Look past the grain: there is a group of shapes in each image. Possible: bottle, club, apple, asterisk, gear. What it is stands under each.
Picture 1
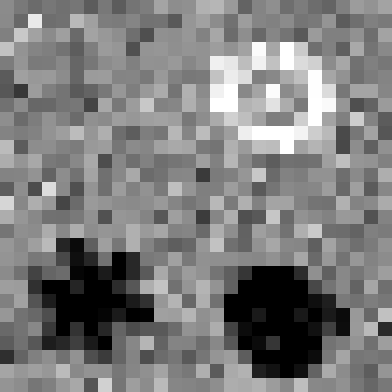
top right: light gear; bottom left: dark asterisk; bottom right: dark apple
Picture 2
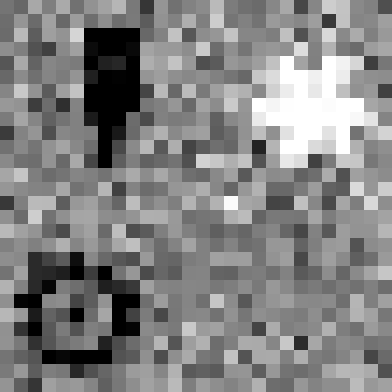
top left: dark bottle; top right: light asterisk; bottom left: dark gear
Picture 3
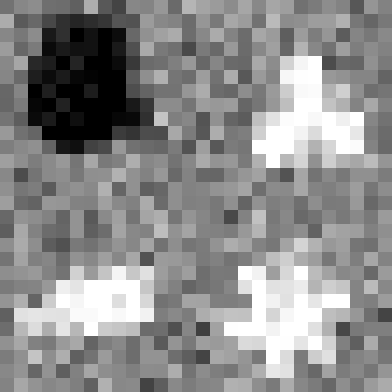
top left: dark apple; top right: light club; bottom left: light bottle; bottom right: light asterisk
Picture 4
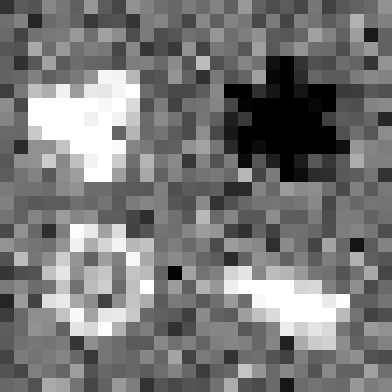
top left: light club; top right: dark asterisk; bottom left: light gear; bottom right: light bottle
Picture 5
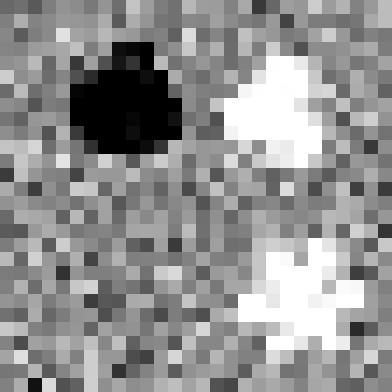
top left: dark apple; top right: light club; bottom right: light asterisk
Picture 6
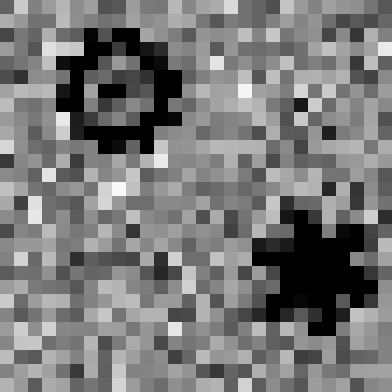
top left: dark gear; bottom right: dark asterisk
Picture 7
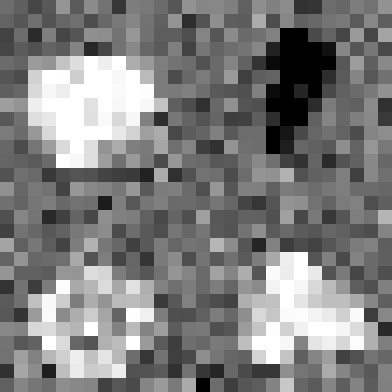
top left: light apple; top right: dark bottle; bottom left: light gear; bottom right: light club
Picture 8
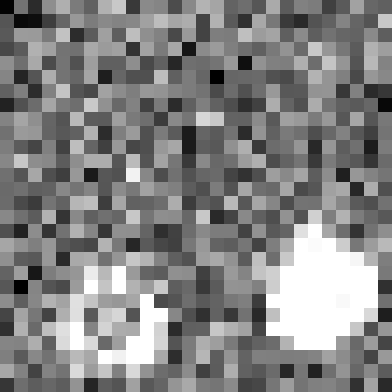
bottom left: light gear; bottom right: light apple
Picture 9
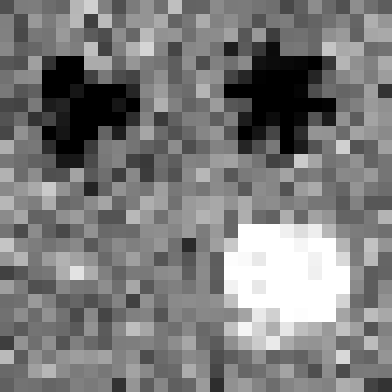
top left: dark club; top right: dark asterisk; bottom right: light apple
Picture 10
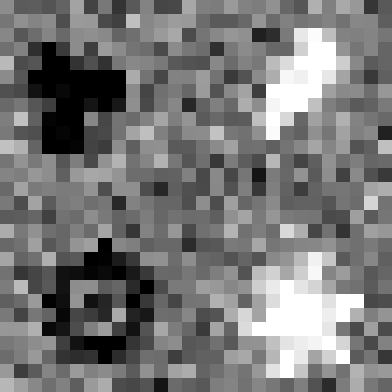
top left: dark club; top right: light bottle; bottom left: dark gear; bottom right: light asterisk
